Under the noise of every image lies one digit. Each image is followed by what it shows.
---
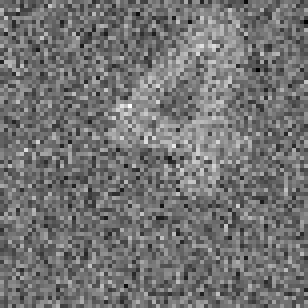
4
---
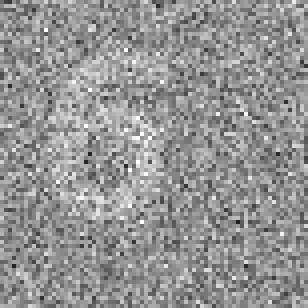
6
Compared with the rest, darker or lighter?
lighter
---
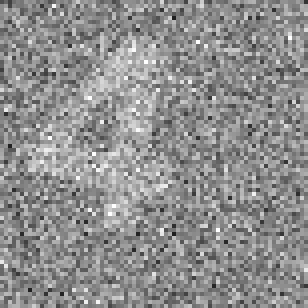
4
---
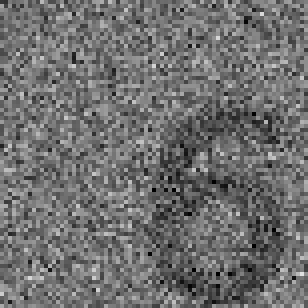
6
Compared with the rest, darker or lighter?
darker
